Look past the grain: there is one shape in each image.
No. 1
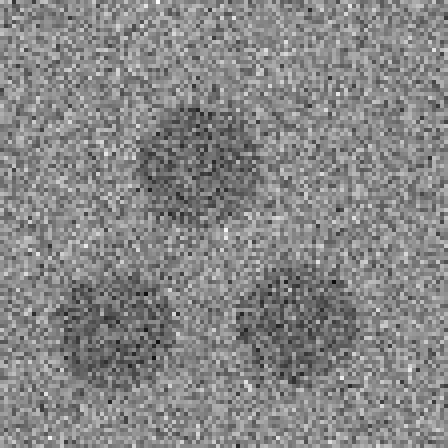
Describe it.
dark three dots
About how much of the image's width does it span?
two thirds
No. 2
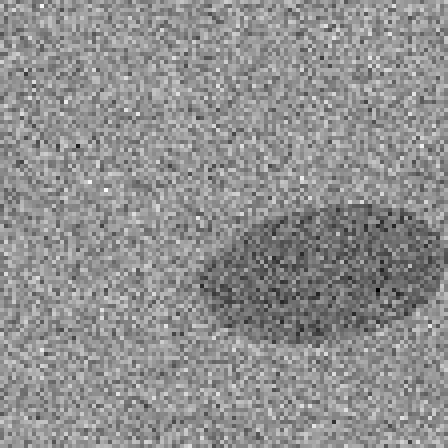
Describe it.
dark ellipse
